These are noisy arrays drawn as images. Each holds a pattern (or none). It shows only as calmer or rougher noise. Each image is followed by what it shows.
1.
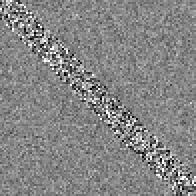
a diagonal band
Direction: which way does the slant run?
top left to bottom right
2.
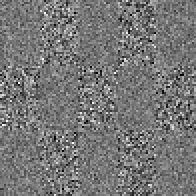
a checkerboard
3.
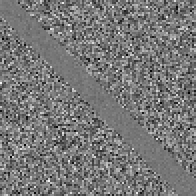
a diagonal band
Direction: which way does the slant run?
top left to bottom right
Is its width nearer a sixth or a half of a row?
a sixth
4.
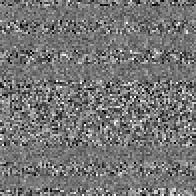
bands of rows
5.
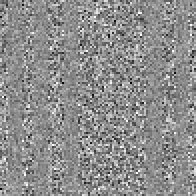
bands of columns
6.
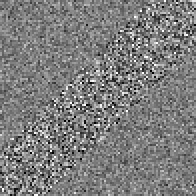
a diagonal band
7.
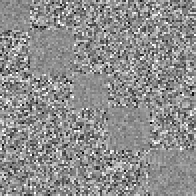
blocks along the diagonal
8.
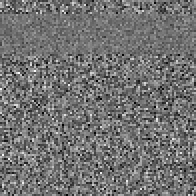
one band of rows
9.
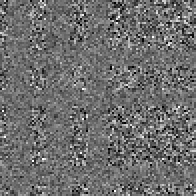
bands of rows crossing bands of columns
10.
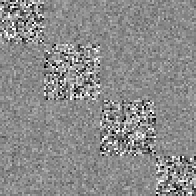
blocks along the diagonal
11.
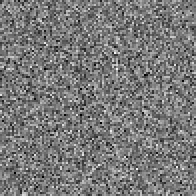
only noise
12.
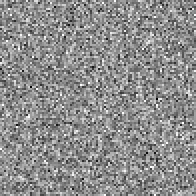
only noise
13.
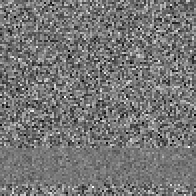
one band of rows
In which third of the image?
bottom
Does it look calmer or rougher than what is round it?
calmer
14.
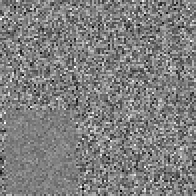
one block
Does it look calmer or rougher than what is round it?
calmer
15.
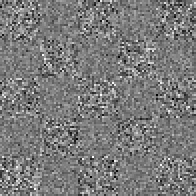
a checkerboard
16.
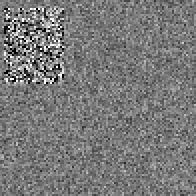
one block
